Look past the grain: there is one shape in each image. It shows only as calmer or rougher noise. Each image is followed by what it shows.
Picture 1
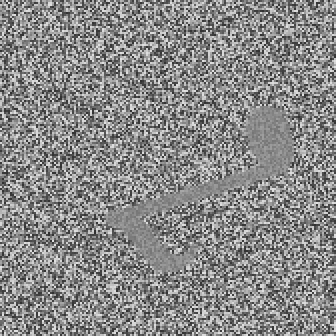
musical note
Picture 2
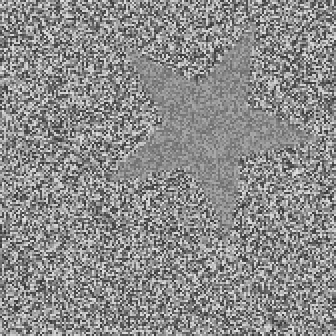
star
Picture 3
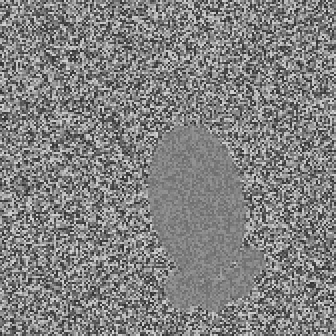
footprint
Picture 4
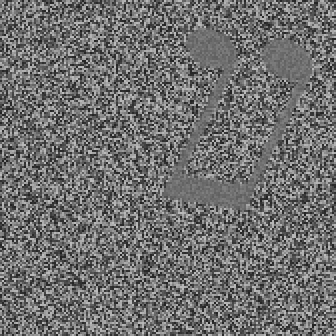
pair of musical notes
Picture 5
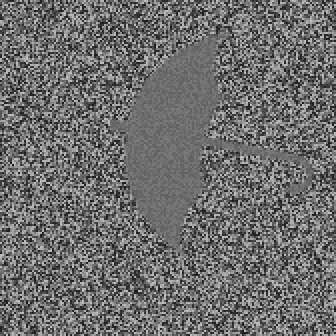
umbrella
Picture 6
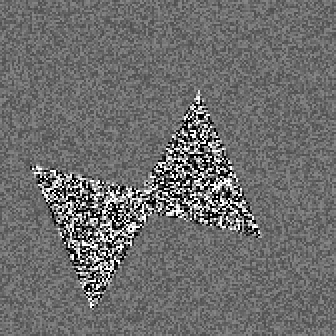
bow tie
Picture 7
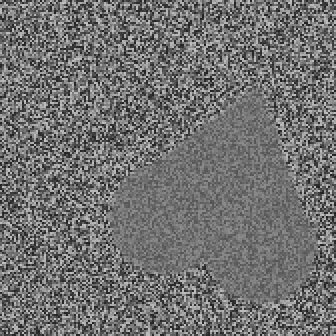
heart
